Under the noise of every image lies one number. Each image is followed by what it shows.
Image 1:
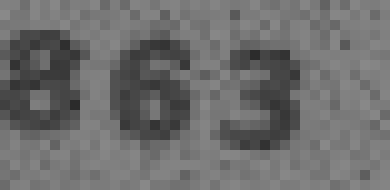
863
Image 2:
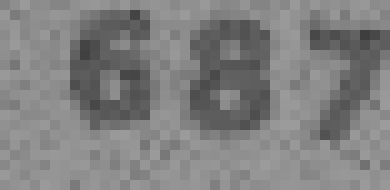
687
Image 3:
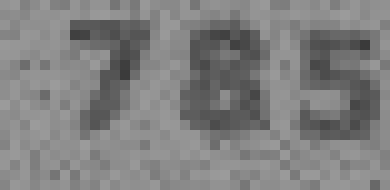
785
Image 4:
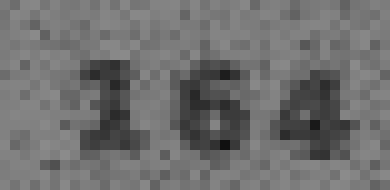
164
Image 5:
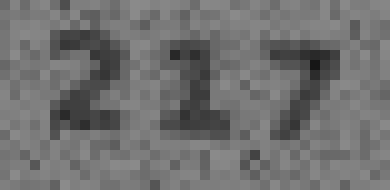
217
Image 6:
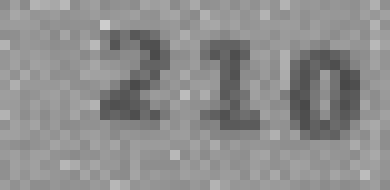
210
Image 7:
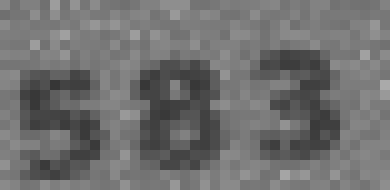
583
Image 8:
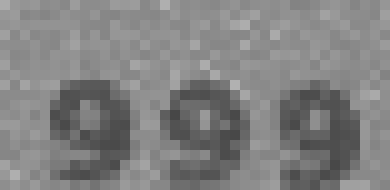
999
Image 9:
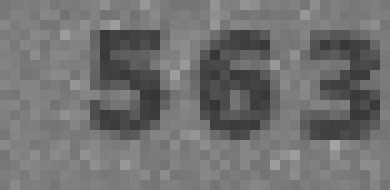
563
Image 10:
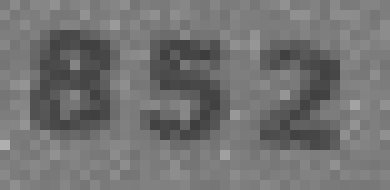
852
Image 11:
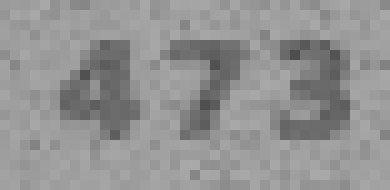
473
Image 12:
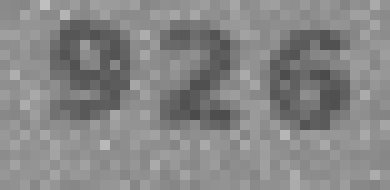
926
